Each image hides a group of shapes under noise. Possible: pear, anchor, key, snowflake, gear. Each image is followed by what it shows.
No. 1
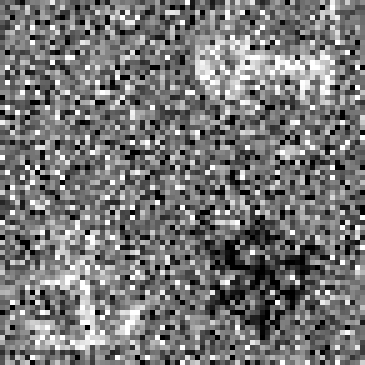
top right: light key; bottom left: light anchor; bottom right: dark snowflake
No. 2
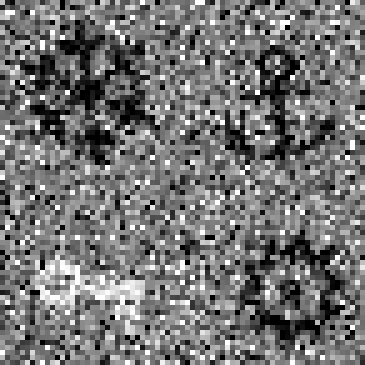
top left: dark snowflake; top right: dark anchor; bottom left: light key; bottom right: dark gear
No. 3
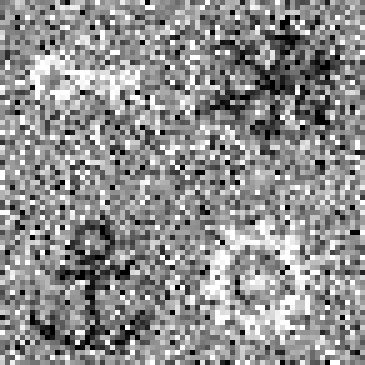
top left: light key; top right: dark snowflake; bottom left: dark anchor; bottom right: light gear
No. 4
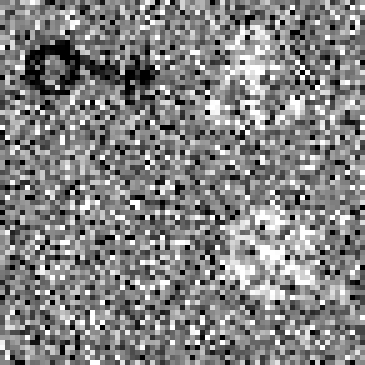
top left: dark key; top right: light anchor; bottom right: light snowflake
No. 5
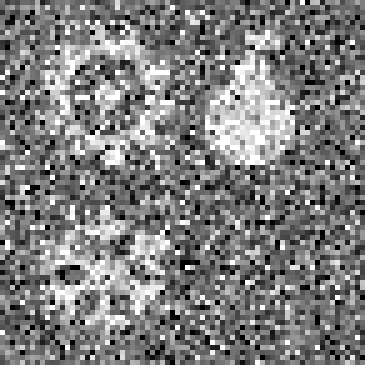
top left: light gear; top right: light pear; bottom left: light snowflake
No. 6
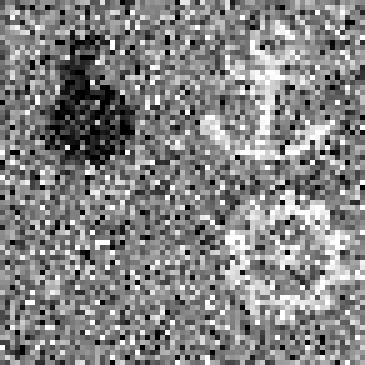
top left: dark pear; top right: light anchor; bottom right: light gear
